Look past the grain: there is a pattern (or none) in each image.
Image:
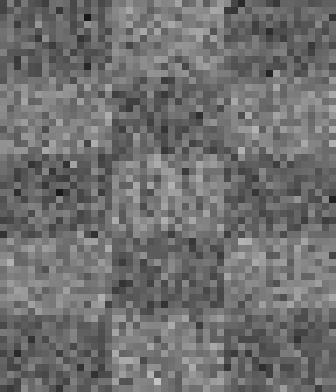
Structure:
a checkerboard
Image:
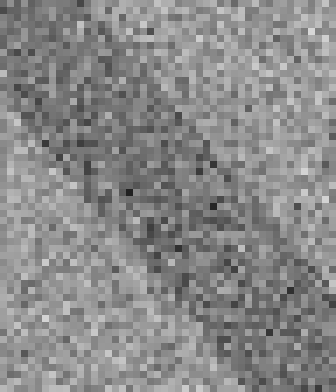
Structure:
a diagonal band
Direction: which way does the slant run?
top left to bottom right
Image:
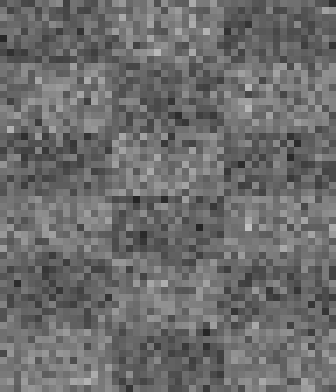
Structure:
a checkerboard
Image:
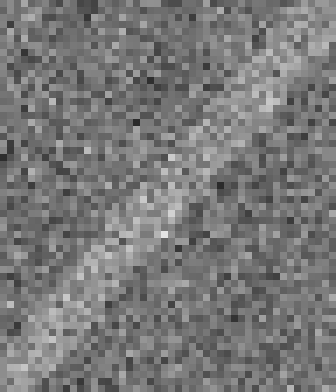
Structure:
a diagonal band
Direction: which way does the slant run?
bottom left to top right
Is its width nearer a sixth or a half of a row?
a sixth
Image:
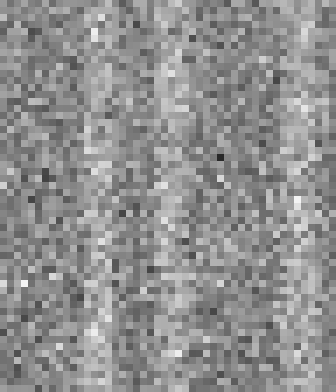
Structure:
bands of columns
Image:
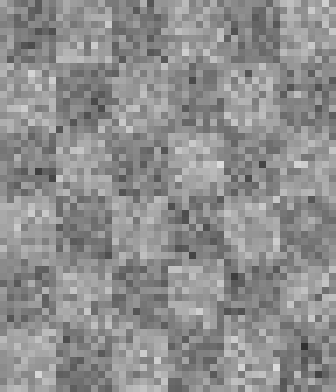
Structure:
a checkerboard
